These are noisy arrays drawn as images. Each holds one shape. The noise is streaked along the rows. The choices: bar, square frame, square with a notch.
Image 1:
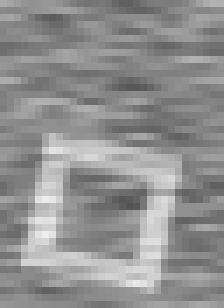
square frame
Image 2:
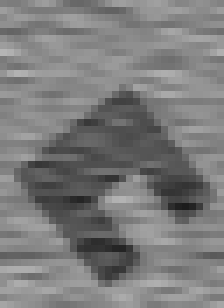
square with a notch
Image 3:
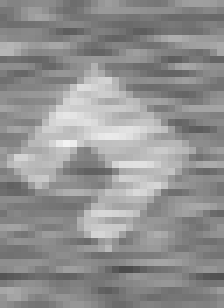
square with a notch
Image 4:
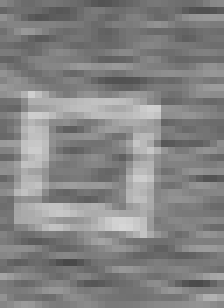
square frame
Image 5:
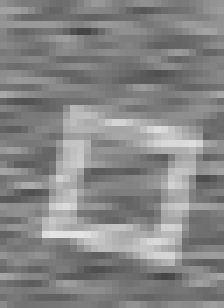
square frame
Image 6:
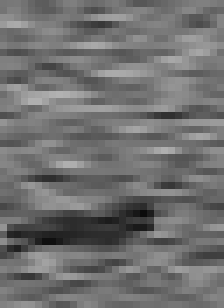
bar
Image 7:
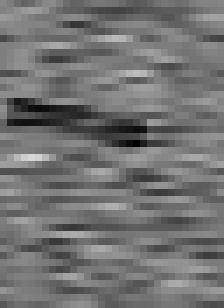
bar
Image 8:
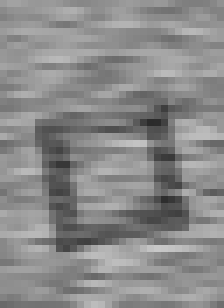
square frame
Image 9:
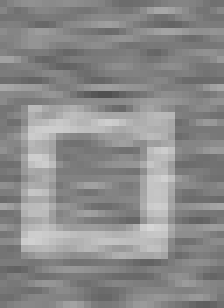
square frame
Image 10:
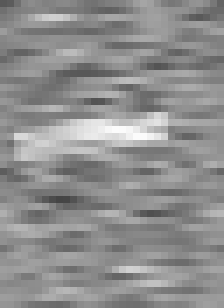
bar
